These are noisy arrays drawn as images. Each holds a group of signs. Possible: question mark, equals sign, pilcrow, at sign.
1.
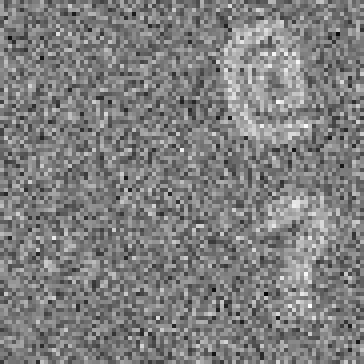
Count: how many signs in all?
2
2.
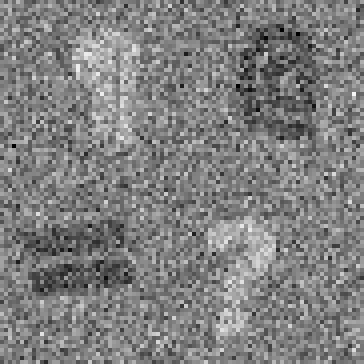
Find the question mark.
bottom right
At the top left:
pilcrow
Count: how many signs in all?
4
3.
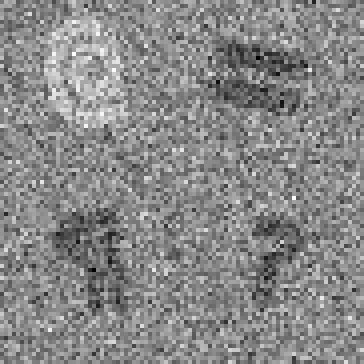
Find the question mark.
bottom right
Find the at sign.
top left
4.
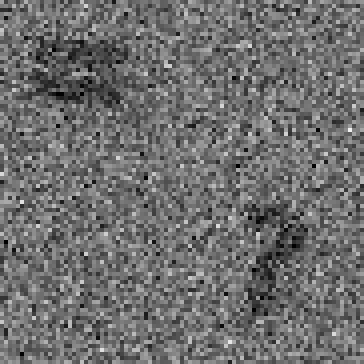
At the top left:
equals sign
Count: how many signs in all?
2
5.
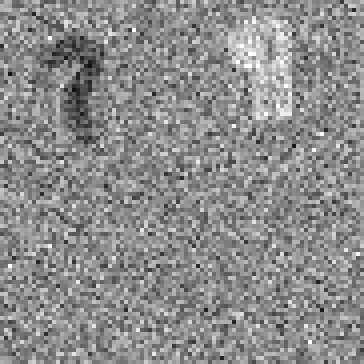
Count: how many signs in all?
2
